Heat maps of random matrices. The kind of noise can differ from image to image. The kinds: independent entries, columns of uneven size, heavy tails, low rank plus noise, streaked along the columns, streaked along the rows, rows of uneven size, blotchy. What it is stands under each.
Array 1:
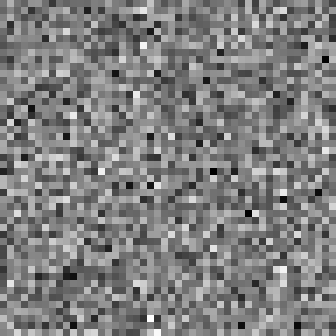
independent entries
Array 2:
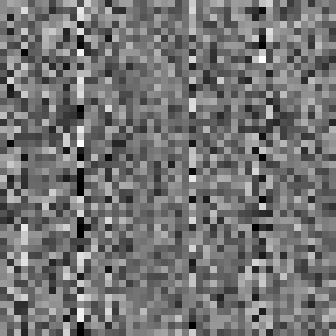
columns of uneven size
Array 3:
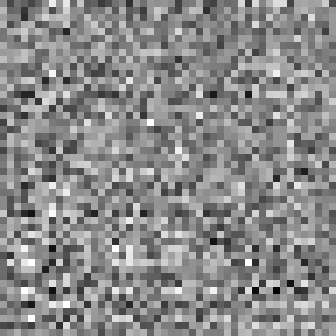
low rank plus noise
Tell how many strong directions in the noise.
one
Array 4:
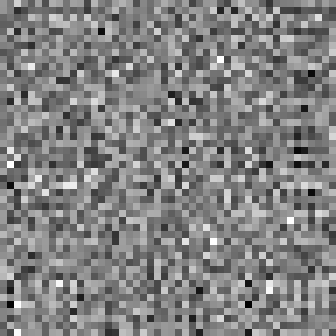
low rank plus noise
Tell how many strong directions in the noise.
one
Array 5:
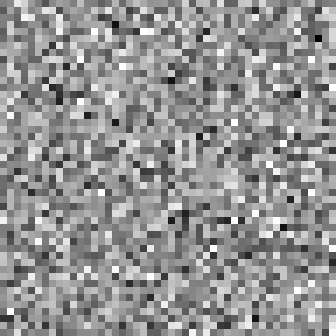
independent entries
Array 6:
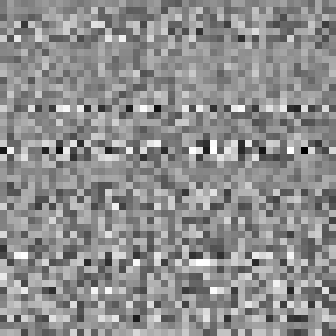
rows of uneven size
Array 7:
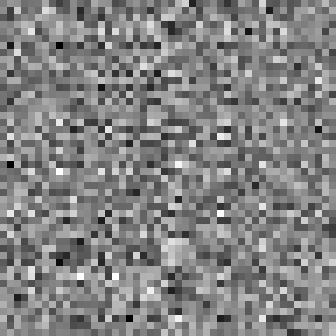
low rank plus noise
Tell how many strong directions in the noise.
one
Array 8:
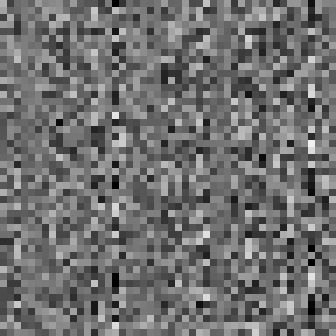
columns of uneven size
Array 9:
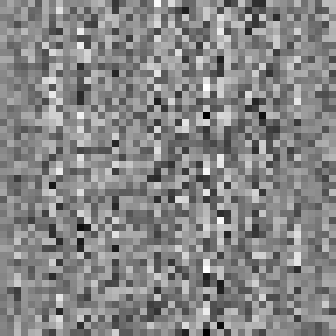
columns of uneven size
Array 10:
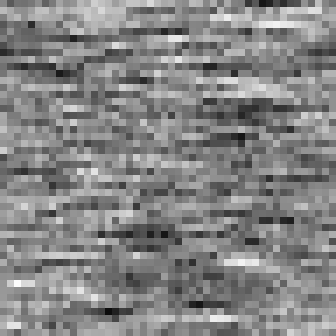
streaked along the rows
